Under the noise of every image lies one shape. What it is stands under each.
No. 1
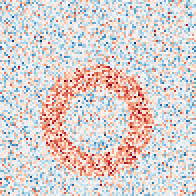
red ring
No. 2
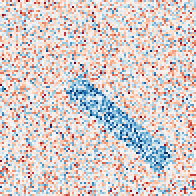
blue bar
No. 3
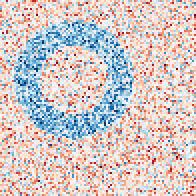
blue ring
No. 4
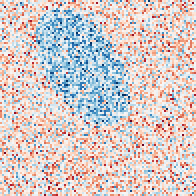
blue ellipse
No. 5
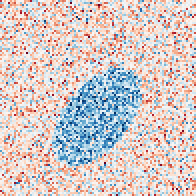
blue ellipse
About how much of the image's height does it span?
half
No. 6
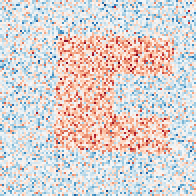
red square with a notch
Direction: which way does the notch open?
right
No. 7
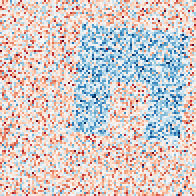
blue square with a notch
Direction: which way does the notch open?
down
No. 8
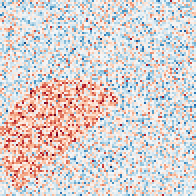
red half disc
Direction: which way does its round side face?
up and left
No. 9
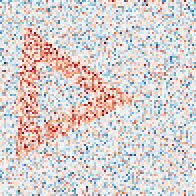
red triangle frame
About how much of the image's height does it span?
two thirds
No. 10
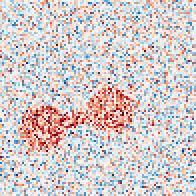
red dumbbell
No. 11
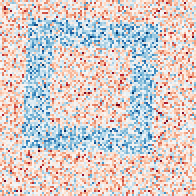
blue square frame
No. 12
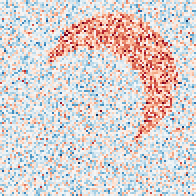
red crescent
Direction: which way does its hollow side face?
down and left
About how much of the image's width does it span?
two thirds
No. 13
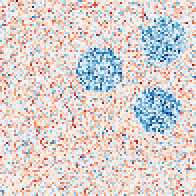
blue three dots
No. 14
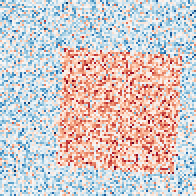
red square
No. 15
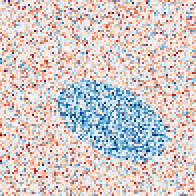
blue ellipse
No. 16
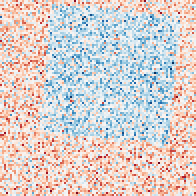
blue square
